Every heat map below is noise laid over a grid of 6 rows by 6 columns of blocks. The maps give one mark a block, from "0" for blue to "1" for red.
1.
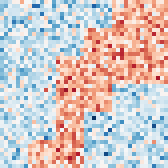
0 0 0 0 1 1
0 0 0 1 1 1
0 0 1 1 1 1
0 0 1 1 0 0
0 0 1 0 0 0
0 1 1 0 0 0
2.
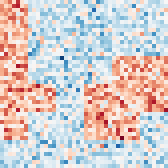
1 0 0 0 0 0
1 0 0 0 0 0
1 0 0 0 1 1
1 1 0 1 1 1
1 0 0 1 1 0
0 0 0 0 0 0
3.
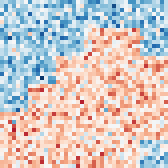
0 0 0 0 0 0
0 0 0 1 1 0
0 0 1 1 1 1
0 1 1 1 1 1
1 1 1 1 1 1
1 1 1 1 1 0
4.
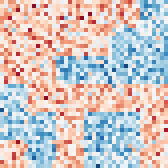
1 1 1 1 1 0
1 1 1 1 0 0
1 1 0 0 0 0
0 1 1 1 1 1
0 0 1 0 0 1
1 0 1 0 0 1
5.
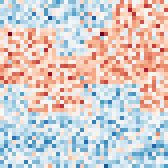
0 0 0 0 1 1
1 1 0 1 1 1
1 1 1 1 1 1
0 1 1 0 0 1
0 0 0 0 0 0
0 0 0 0 0 0
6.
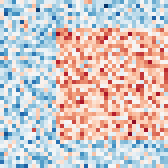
0 0 0 0 0 0
0 0 1 1 1 1
0 0 1 1 1 1
0 0 1 1 1 1
0 0 1 1 1 1
0 0 0 0 0 0
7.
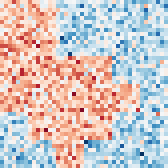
1 1 0 0 0 0
1 1 0 0 0 0
1 1 1 1 0 0
1 1 1 1 1 0
0 1 1 1 0 0
0 0 1 0 0 0
